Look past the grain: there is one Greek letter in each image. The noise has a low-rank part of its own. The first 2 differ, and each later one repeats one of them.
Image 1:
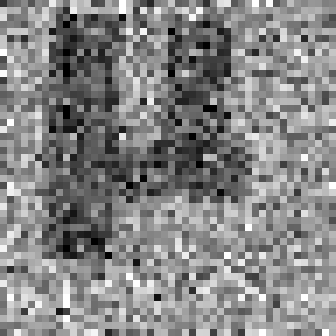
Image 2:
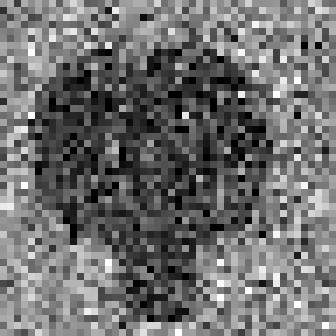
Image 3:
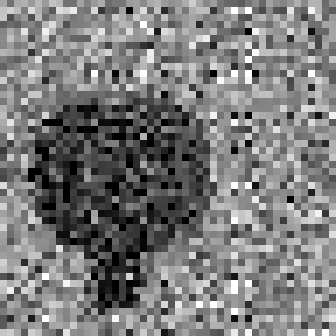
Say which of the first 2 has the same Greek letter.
2
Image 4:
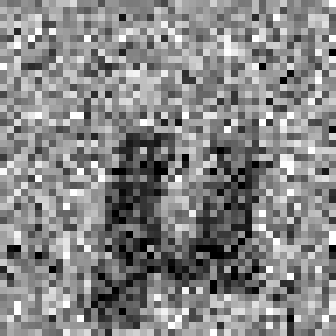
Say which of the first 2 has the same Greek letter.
1
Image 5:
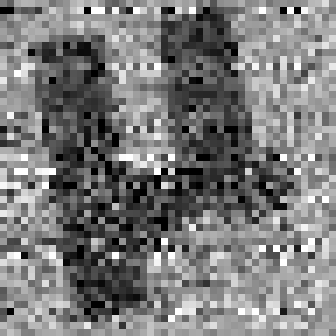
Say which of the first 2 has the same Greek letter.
1
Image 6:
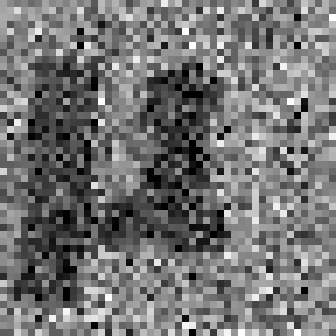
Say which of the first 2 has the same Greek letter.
1
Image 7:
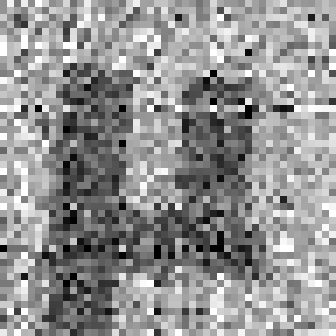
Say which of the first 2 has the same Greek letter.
1
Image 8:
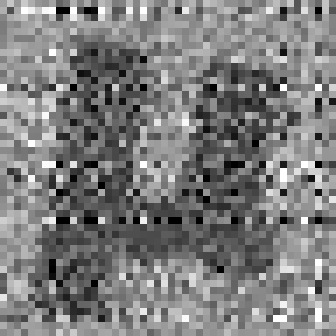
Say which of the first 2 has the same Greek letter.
1
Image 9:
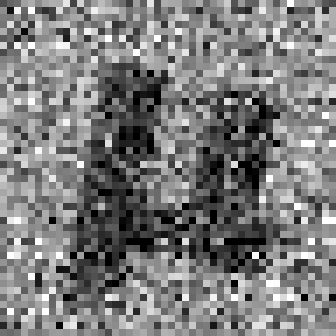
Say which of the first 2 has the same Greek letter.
1
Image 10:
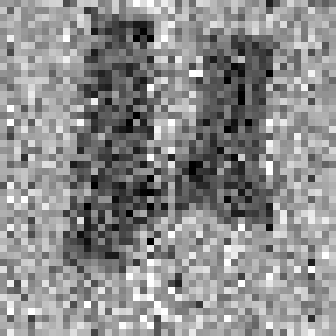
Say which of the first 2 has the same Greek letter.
1
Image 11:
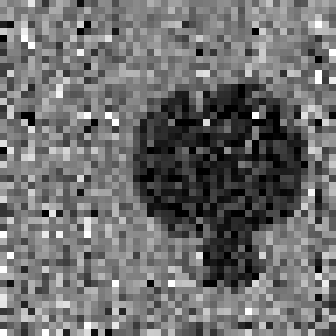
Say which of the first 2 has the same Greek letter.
2
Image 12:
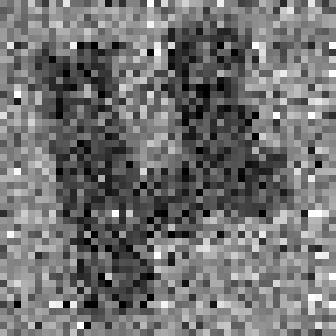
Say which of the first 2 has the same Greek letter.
1
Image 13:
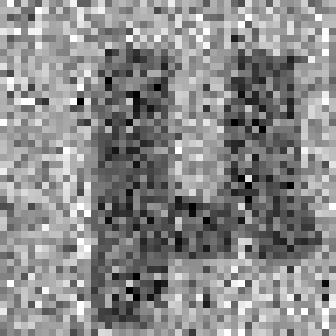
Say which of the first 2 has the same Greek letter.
1
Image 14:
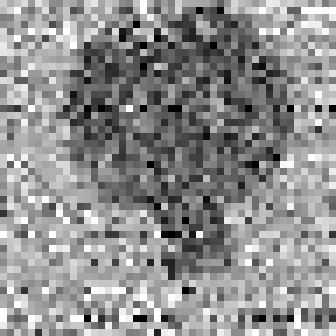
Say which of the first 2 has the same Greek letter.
2
